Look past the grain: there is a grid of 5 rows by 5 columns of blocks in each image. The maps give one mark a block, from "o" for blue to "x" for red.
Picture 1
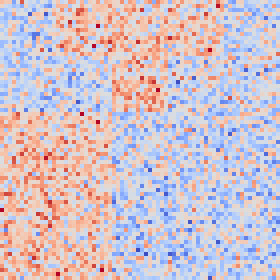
o x x x o
o o x o o
x x o o o
x x o o o
x x o o o
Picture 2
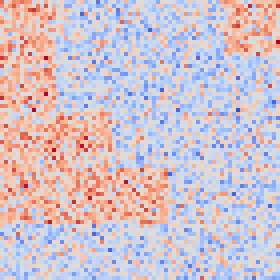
x o o o x
x o o o o
x x o o o
x x x o o
o o o o o
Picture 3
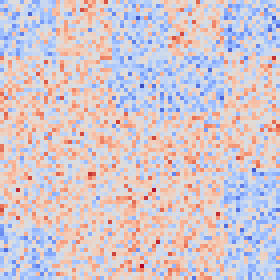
o x o x o
x x o o x
x x x x x
x x x x o
o x x x o
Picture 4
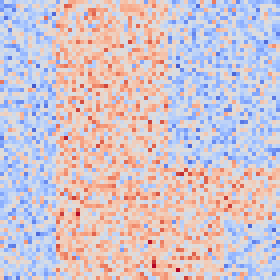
o x x o o
o x x o o
o x x o o
o x x x x
o x x x o
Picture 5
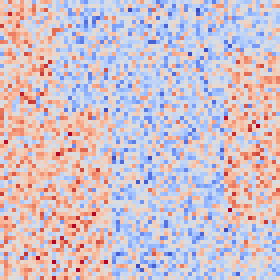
x o o o o
x o o o x
x x o o x
x x o o x
x x o o o
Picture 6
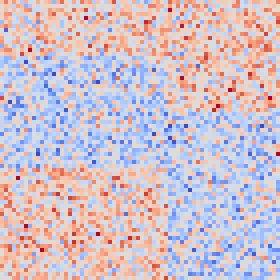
x x x x x
o o o x x
o o o o o
x x x o o
x x x o o
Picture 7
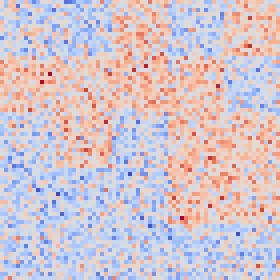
o o x o x
x x x x o
o x o x x
o o o x x
o o o o o
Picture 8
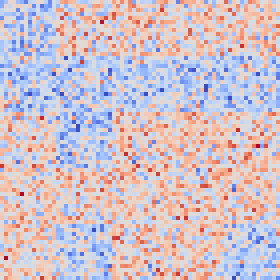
o x x x x
o o o o o
x o x x x
x x x x x
x o x x o
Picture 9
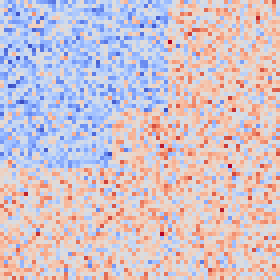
o o o x x
o o o x x
o o x x x
x x x x x
x x x x x
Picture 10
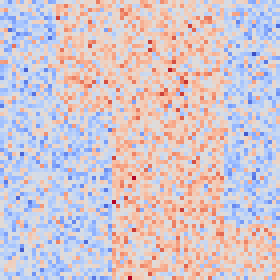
o x x x o
o x x x o
o o x x o
o o x x o
o o x x x
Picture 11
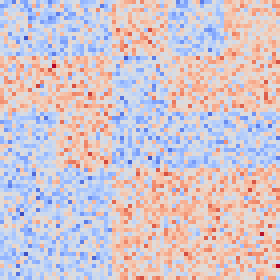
o o x o x
x x o x x
o x o o o
o o x x x
o o x x x
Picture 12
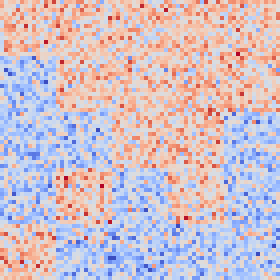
x x x x x
o x x x x
o o x x o
o x o x o
x o o o o
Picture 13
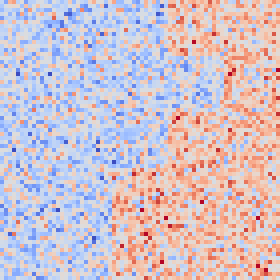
o o o x x
o o o o x
o o o x x
o o x x x
o o x x x
